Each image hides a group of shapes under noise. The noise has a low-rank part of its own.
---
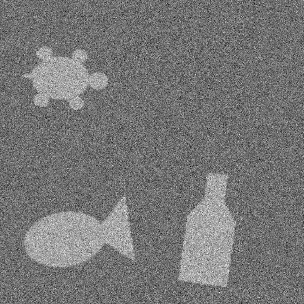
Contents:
top left: turtle; bottom left: fish; bottom right: bottle
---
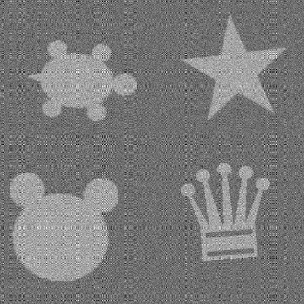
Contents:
top left: turtle; top right: star; bottom left: bear's head; bottom right: chess queen
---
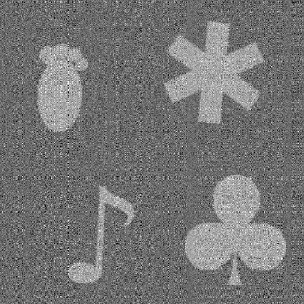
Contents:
top left: footprint; top right: asterisk; bottom left: musical note; bottom right: club
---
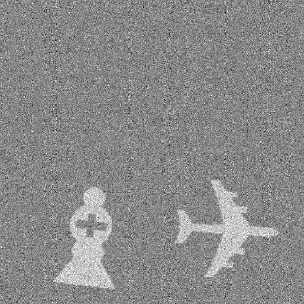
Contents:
bottom left: chess bishop; bottom right: airplane
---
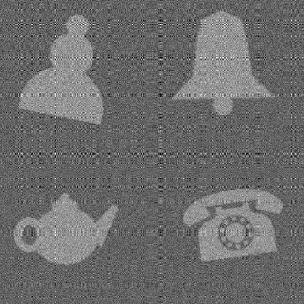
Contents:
top left: chess pawn; top right: bell; bottom left: teapot; bottom right: telephone
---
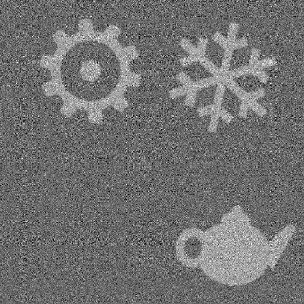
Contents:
top left: gear; top right: snowflake; bottom right: teapot
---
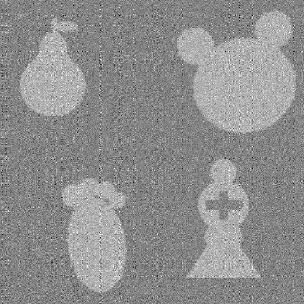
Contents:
top left: pear; top right: bear's head; bottom left: footprint; bottom right: chess bishop
